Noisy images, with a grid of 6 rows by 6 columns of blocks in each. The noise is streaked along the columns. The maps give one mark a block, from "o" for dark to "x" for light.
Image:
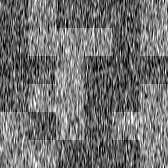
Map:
oxooox
oxxxox
ooxooo
oxxoox
xoxoxx
xxooox
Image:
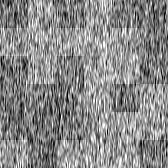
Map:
oxoxoo
xxxxxo
oxoxxo
oooxox
oooxxx
xoxxxo
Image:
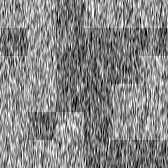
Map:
xxoxxx
oxoooo
xxooox
xxooxx
xoxoxx
xxxooo
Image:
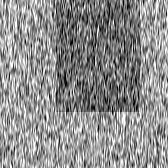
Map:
xxooox
xxooox
xxooox
xxooox
xxxxxx
xxxxxx
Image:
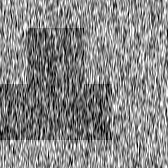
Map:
xxxxxx
xooxxx
xooxxx
ooooxx
ooooxx
xxxxxx
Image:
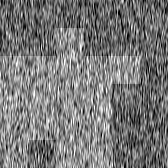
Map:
oooooo
ooxooo
xxxxxo
xxxxoo
xxxxoo
xoxxoo
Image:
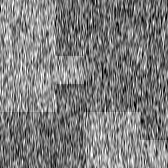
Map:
xxoooo
xxoooo
xxxooo
xxoooo
oooxxo
oooxxx
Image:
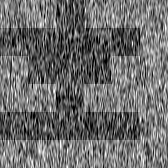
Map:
xxoxxx
ooooox
xoooxx
xxoxxx
ooooox
xxxxxx
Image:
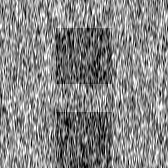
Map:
xxxxxx
xxooxx
xxooxx
xxxxxx
xxooxx
xxooxx
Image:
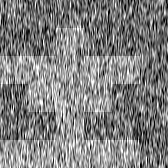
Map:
oooooo
ooxooo
xxxxxo
oxxxoo
ooxooo
xxxxxo
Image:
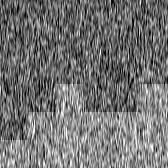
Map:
oooooo
oooooo
oooooo
ooxoox
oxxxxx
xxxxxx
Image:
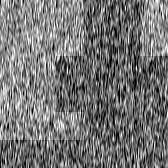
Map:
xxxoox
xxxoox
xxoooo
xxoooo
xxxooo
oooooo
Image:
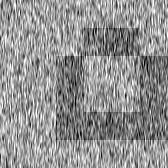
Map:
xxxxxx
xxxoox
xxoxxo
xxoxxo
xxoooo
xxxxxx
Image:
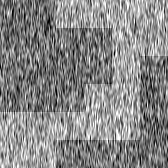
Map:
ooxxxx
ooooxx
ooooxo
oooxxo
xxxxxo
xxoooo
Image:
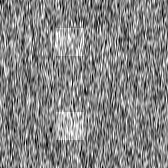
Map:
oooooo
ooxooo
oooooo
oooooo
ooxooo
oooooo
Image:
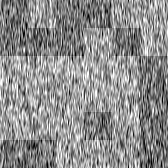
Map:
oxooxx
oooxox
xxxxxo
xxxxxo
xxxoxo
ooxxxo
